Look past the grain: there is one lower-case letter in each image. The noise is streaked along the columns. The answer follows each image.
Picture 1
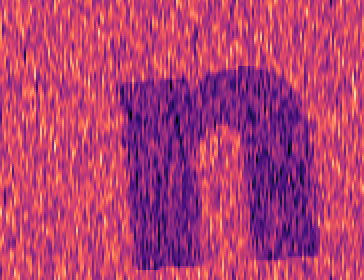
n
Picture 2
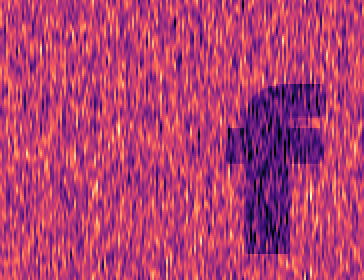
f
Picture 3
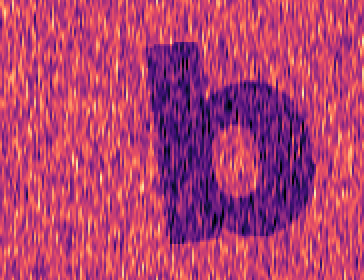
b
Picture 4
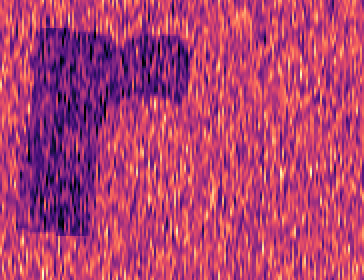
r
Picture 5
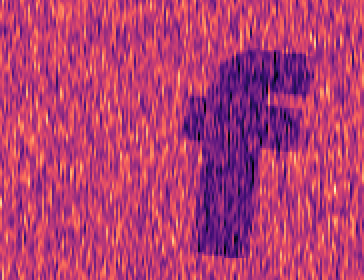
f
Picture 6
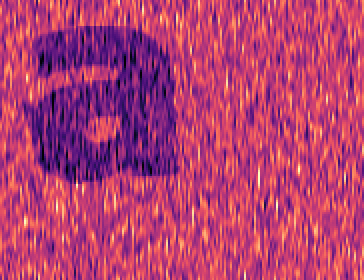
a
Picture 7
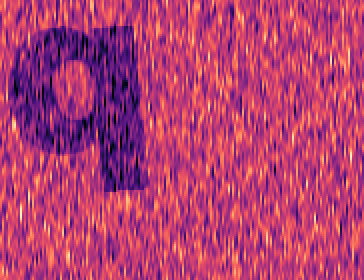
q
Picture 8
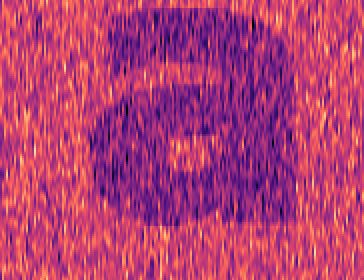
a
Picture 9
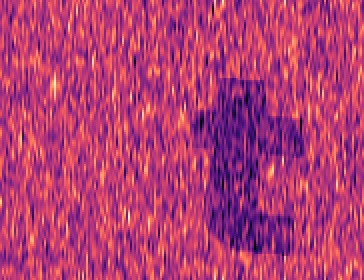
t
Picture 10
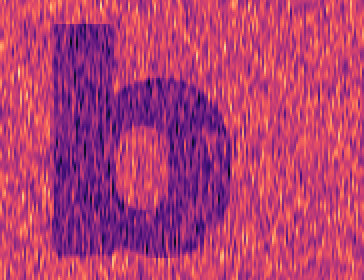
b
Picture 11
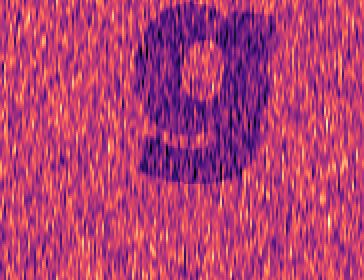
g
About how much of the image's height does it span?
two thirds
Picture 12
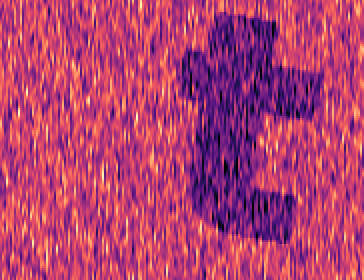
t
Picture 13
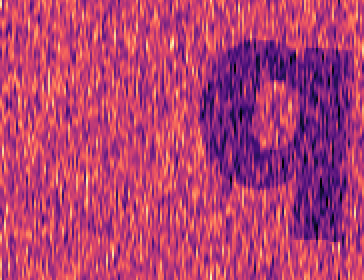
q
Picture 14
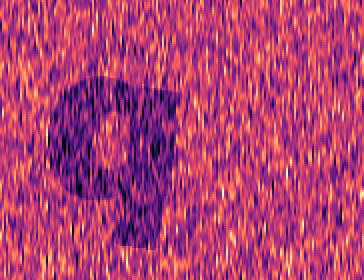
q
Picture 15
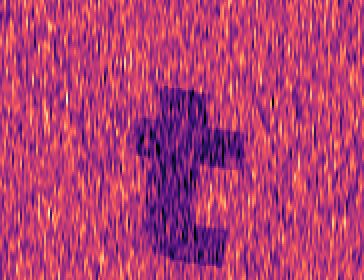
t
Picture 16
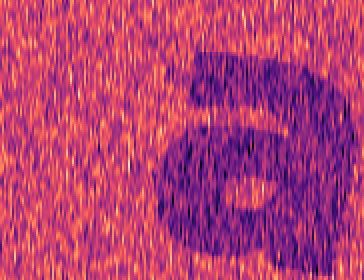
a
